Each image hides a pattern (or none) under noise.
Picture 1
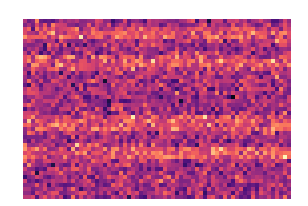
bands of rows
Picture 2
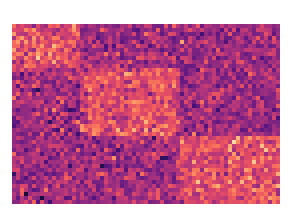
blocks along the diagonal
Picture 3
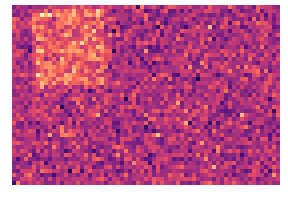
one block
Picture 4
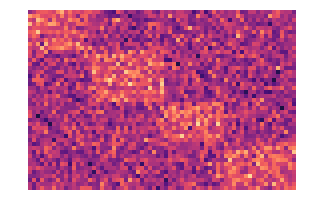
blocks along the diagonal
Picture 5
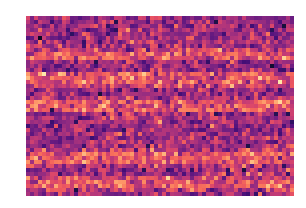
bands of rows
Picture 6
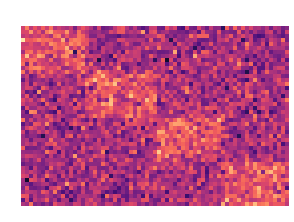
blocks along the diagonal
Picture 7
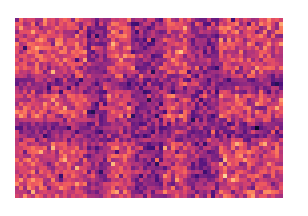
bands of rows crossing bands of columns
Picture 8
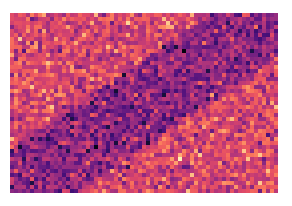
a diagonal band
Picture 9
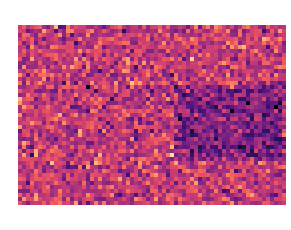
one block
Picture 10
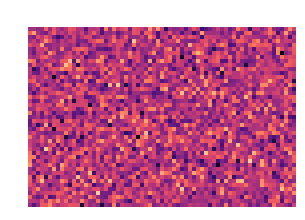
only noise
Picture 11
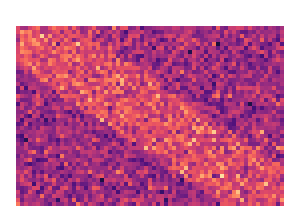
a diagonal band
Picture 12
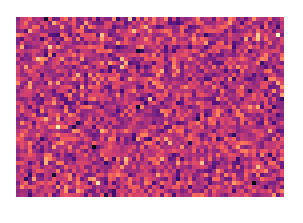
only noise
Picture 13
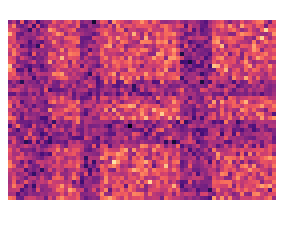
bands of rows crossing bands of columns
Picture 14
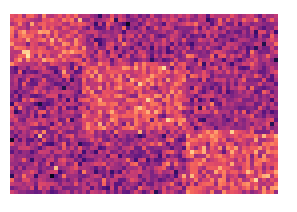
blocks along the diagonal
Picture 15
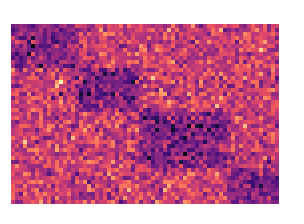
blocks along the diagonal
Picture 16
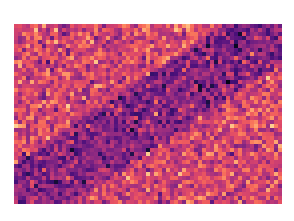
a diagonal band
